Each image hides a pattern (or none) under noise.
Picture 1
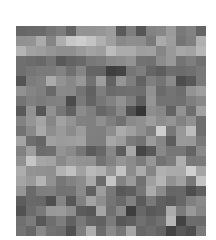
bands of rows
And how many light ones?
3
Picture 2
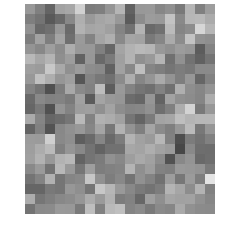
a checkerboard
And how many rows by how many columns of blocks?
5 by 4
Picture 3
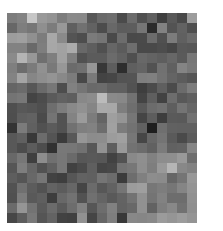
blocks along the diagonal
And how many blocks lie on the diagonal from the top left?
3
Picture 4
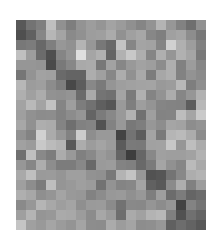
blocks along the diagonal
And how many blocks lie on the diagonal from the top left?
7
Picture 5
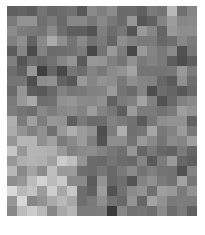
one block
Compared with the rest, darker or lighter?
lighter
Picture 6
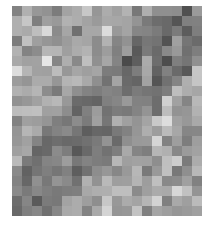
a diagonal band
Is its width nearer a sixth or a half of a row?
a half
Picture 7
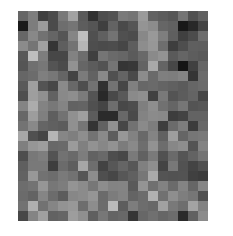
bands of rows crossing bands of columns
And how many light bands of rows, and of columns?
2 and 3
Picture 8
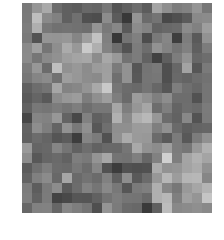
blocks along the diagonal
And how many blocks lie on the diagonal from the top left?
4
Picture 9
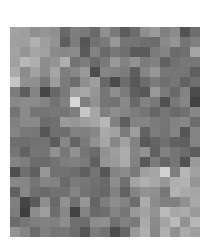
blocks along the diagonal
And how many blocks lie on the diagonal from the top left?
4
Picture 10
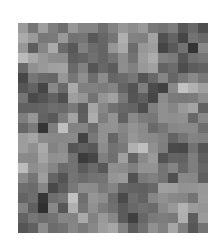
a checkerboard
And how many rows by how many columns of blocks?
4 by 4
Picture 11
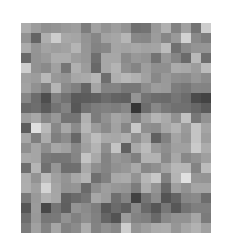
bands of rows
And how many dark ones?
2
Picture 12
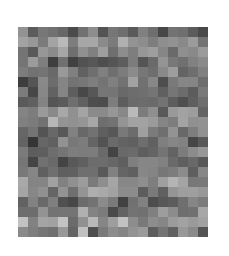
bands of rows
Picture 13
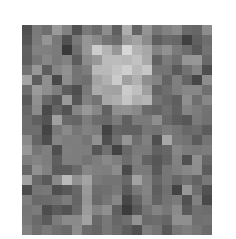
one block
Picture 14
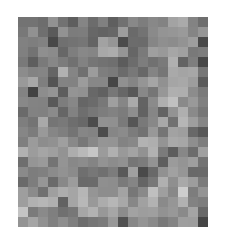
bands of rows crossing bands of columns
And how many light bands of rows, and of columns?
2 and 1
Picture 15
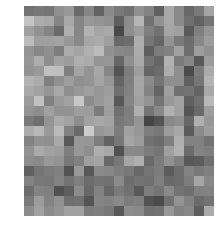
bands of rows crossing bands of columns
